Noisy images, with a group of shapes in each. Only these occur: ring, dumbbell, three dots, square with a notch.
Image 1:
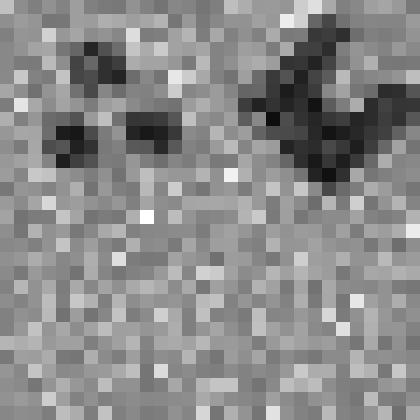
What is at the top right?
square with a notch
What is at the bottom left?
nothing
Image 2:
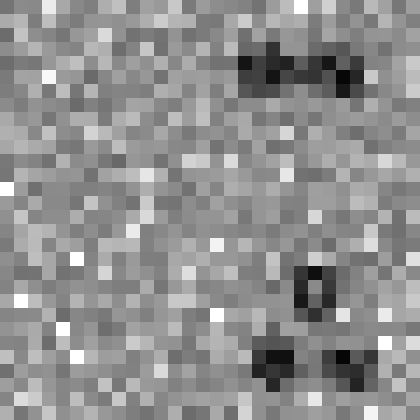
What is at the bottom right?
three dots
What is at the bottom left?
nothing
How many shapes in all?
2
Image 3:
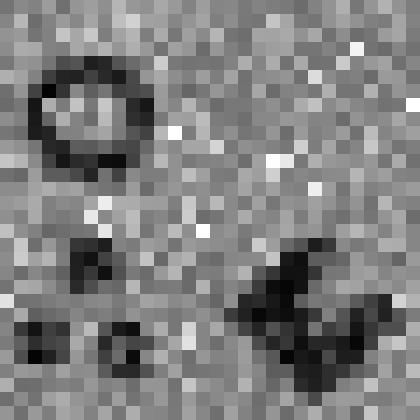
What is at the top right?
nothing
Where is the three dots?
bottom left
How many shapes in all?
3
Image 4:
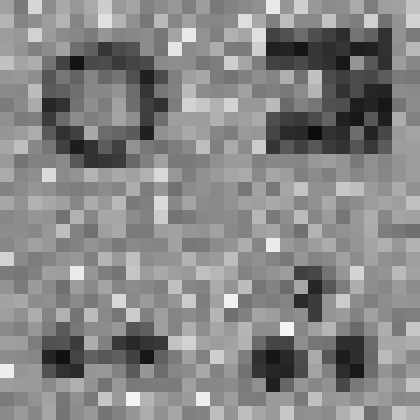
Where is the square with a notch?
top right
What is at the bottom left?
dumbbell
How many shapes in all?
4
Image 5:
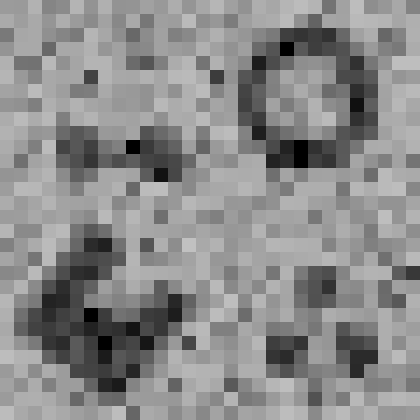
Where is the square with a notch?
bottom left
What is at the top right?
ring
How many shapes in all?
4
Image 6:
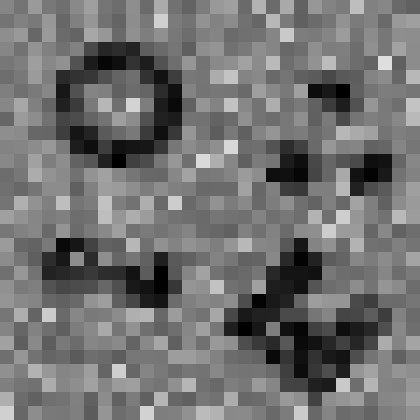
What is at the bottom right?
square with a notch
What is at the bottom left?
dumbbell
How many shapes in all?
4
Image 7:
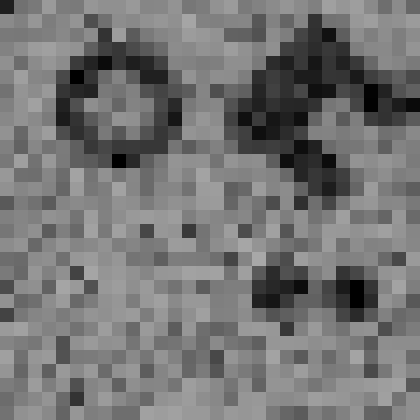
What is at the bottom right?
dumbbell
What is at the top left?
ring
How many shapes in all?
3
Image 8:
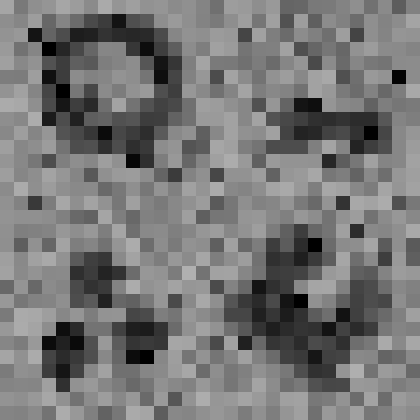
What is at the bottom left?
three dots
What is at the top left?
ring
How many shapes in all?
4
